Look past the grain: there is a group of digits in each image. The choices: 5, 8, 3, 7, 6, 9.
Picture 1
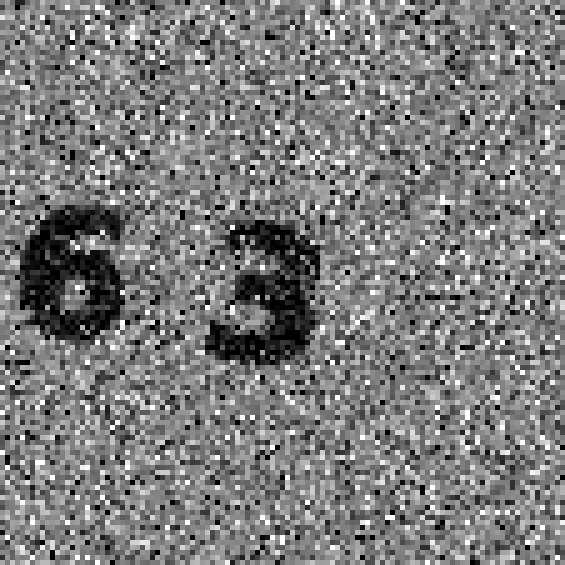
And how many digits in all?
2
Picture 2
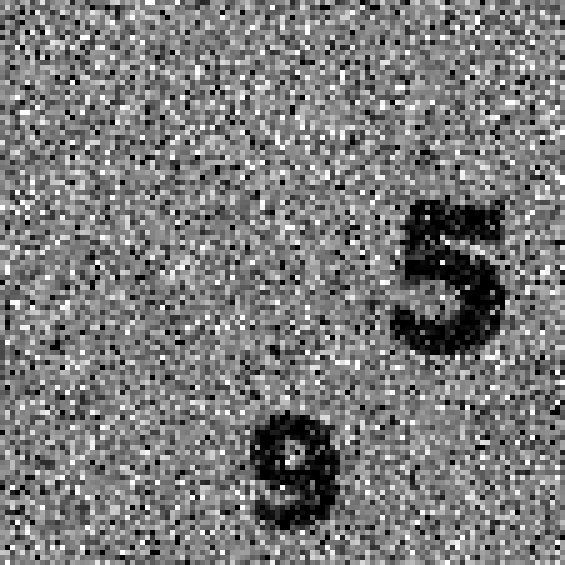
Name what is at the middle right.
5
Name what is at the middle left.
nothing
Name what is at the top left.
nothing
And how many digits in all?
2
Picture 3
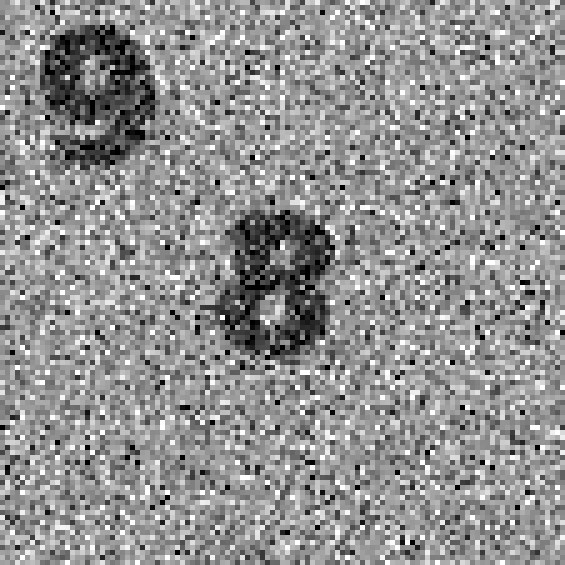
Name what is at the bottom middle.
nothing
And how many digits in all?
2
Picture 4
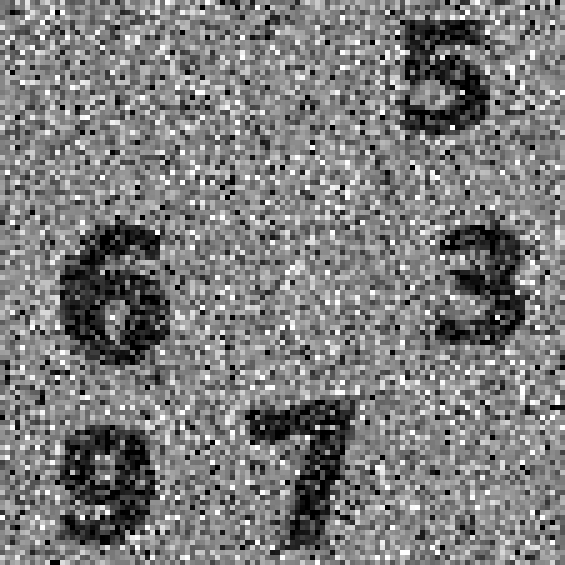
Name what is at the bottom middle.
7
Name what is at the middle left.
6
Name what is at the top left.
nothing
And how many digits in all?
5
